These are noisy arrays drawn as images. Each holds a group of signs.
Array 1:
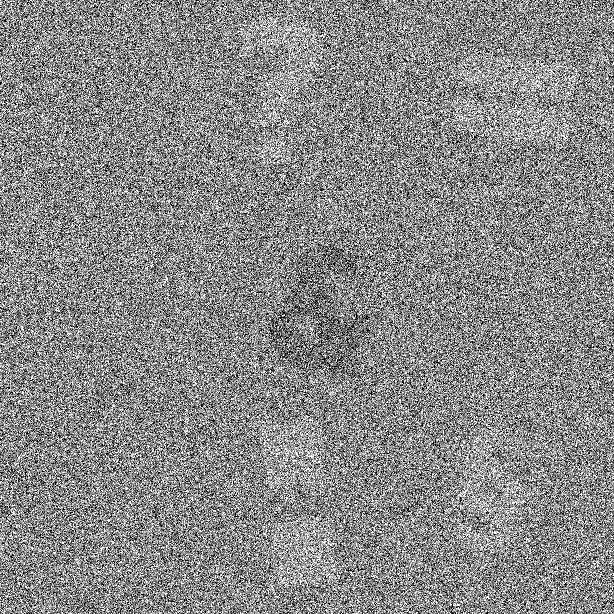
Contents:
top middle: light question mark; top right: light equals sign; centre: dark ampersand; bottom middle: light colon; bottom right: light section sign
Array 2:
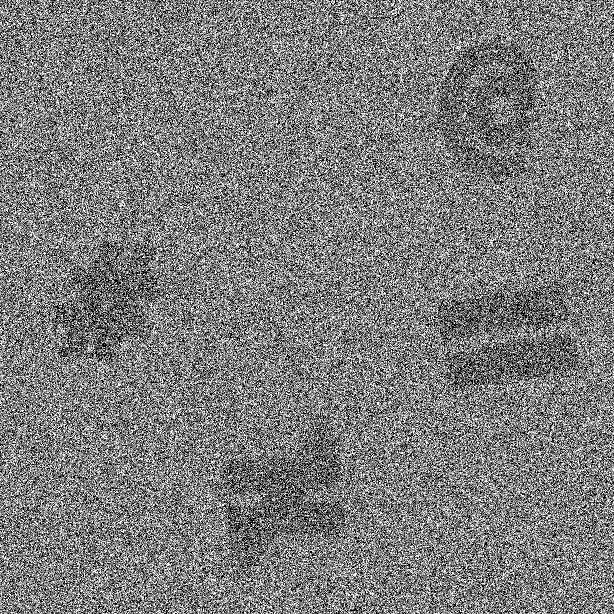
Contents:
top right: dark at sign; middle left: dark hash sign; middle right: dark equals sign; bottom middle: dark not-equal sign
